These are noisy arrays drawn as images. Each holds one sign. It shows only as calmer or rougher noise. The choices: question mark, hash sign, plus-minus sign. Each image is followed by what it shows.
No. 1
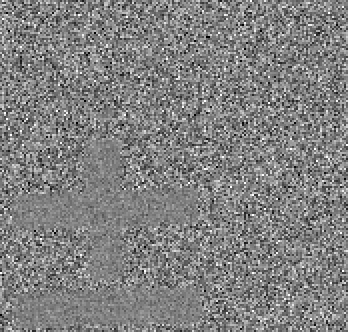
plus-minus sign
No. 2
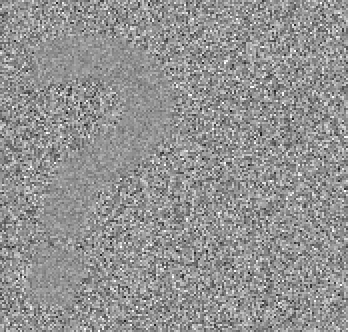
question mark
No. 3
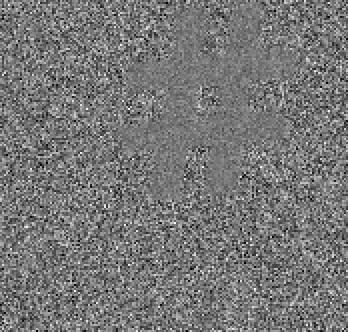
hash sign
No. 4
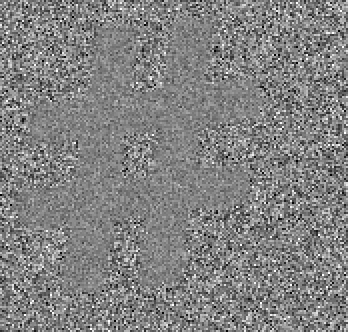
hash sign
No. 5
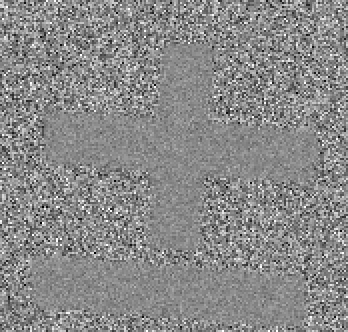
plus-minus sign
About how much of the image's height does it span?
nearly all
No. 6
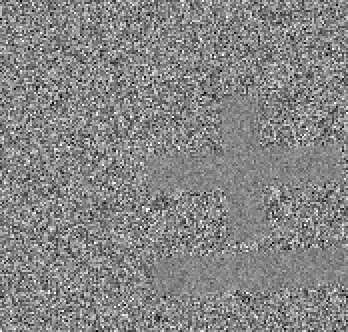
plus-minus sign
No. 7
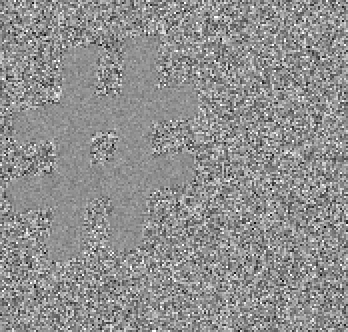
hash sign
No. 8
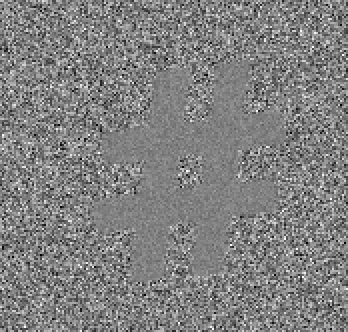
hash sign
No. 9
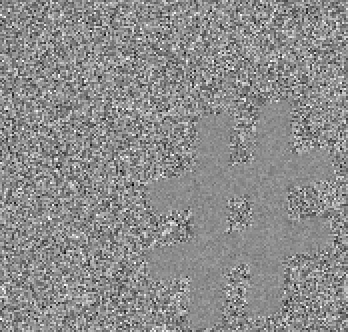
hash sign
